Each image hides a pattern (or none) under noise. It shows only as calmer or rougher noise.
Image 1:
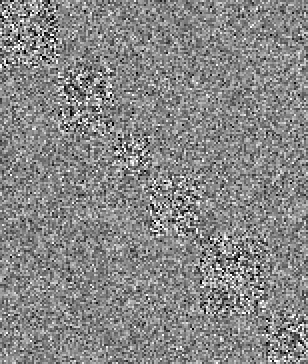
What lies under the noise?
blocks along the diagonal
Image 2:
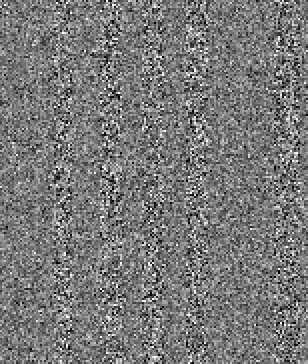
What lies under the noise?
bands of columns
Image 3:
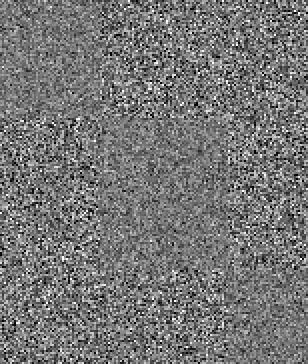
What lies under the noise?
blocks along the diagonal
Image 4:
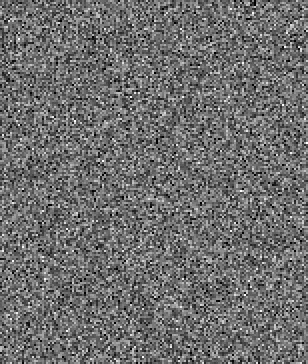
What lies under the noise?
only noise
